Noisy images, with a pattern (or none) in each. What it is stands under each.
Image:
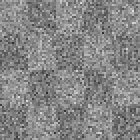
a checkerboard
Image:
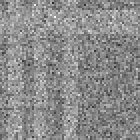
bands of rows crossing bands of columns
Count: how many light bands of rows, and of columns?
1 and 3
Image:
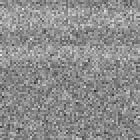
bands of rows
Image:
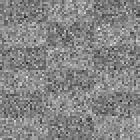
a checkerboard
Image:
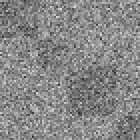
blocks along the diagonal
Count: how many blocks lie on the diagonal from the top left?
4
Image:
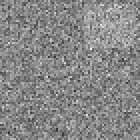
one block
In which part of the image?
top right
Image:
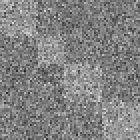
blocks along the diagonal
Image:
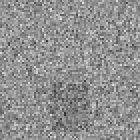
one block
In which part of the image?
bottom middle
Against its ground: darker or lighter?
darker
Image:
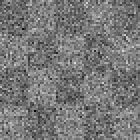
a checkerboard
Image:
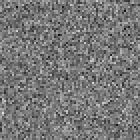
only noise
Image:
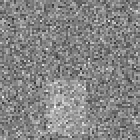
one block
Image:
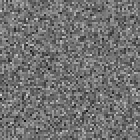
only noise
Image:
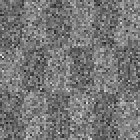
a checkerboard
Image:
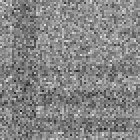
bands of rows crossing bands of columns
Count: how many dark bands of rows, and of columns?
3 and 1
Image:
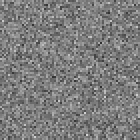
only noise
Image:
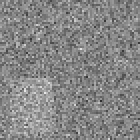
one block
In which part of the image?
bottom left
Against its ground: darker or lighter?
lighter
